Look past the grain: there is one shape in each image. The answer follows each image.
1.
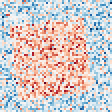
square
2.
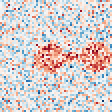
dumbbell
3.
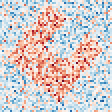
square with a notch
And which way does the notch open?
up and right
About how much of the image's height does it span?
nearly all
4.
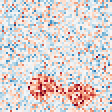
dumbbell
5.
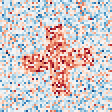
cross
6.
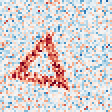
triangle frame
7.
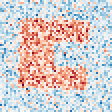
square with a notch
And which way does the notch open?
right
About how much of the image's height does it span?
two thirds
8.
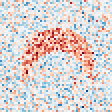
crescent
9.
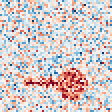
lollipop
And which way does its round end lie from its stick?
right
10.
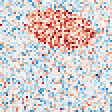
ellipse
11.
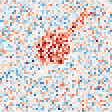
lollipop
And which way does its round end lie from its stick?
down and left
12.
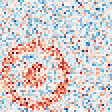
bullseye
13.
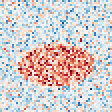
ellipse
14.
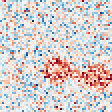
dumbbell
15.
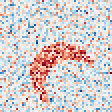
crescent
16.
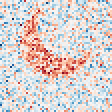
crescent
